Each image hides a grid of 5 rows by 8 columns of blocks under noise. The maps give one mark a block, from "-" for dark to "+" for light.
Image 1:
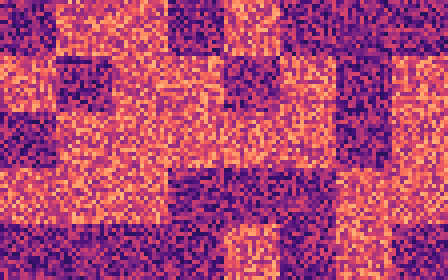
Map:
- + + - + - - -
+ - + + - + - +
- + + + + + - +
+ + + - - - + +
- - - - + - + -
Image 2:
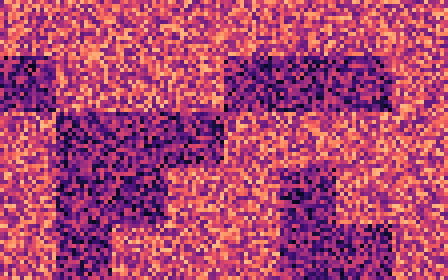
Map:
+ + + + + + + +
- + + + - - - +
+ - - - + + + +
+ - - + + - + +
+ - + + + - - +
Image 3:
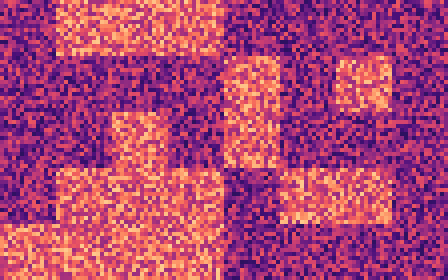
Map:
- + + + - - - -
- - - - + - + -
- - + - + - - -
- + + + - + + -
+ + + + - - - -
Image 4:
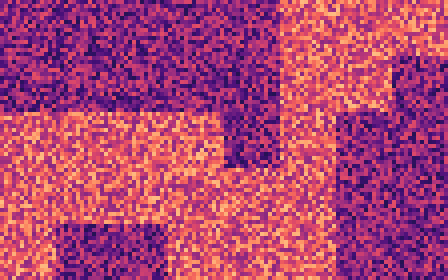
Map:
- - - - - + + +
- - - - - + + -
+ + + + - + - -
+ + + + + + - -
+ - - + + + - -
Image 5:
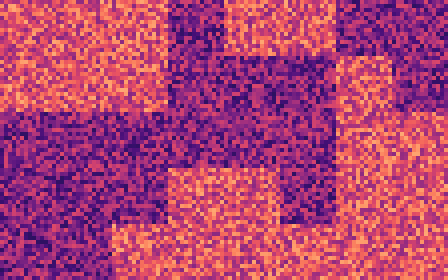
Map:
+ + + - + + - -
+ + + - - - + -
- - - - - - + +
- - - + + - + +
- - + + + + + +
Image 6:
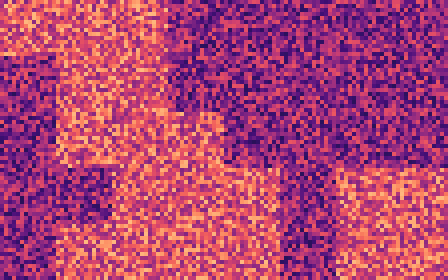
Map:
+ + + - - - - -
- + + - - - - -
- + + + - - - -
- - + + + - + +
- + + + + - + +
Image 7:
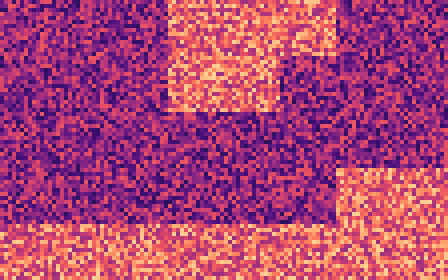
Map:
- - - + + + - -
- - - + + - - -
- - - - - - - -
- - - - - - + +
+ + + + + + + +
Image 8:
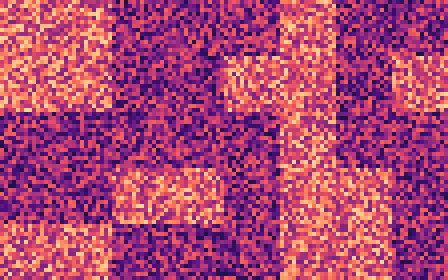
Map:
+ + - - - + - -
+ + - - + + - +
- - - - - + - -
- - + + - + + -
+ + - - - + + -
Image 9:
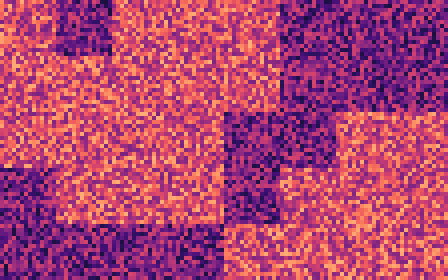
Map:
+ - + + + - - -
+ + + + + - - -
+ + + + - - + +
- + + + - + + +
- - - - + + + +
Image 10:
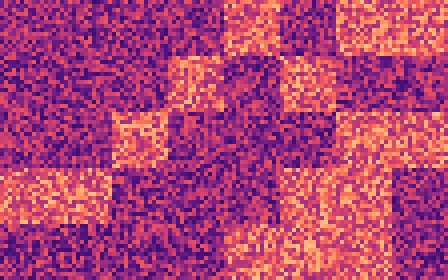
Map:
- - - - + - + +
- - - + - + - -
- - + - - - + +
+ + - - - + + -
- - - - + + + -
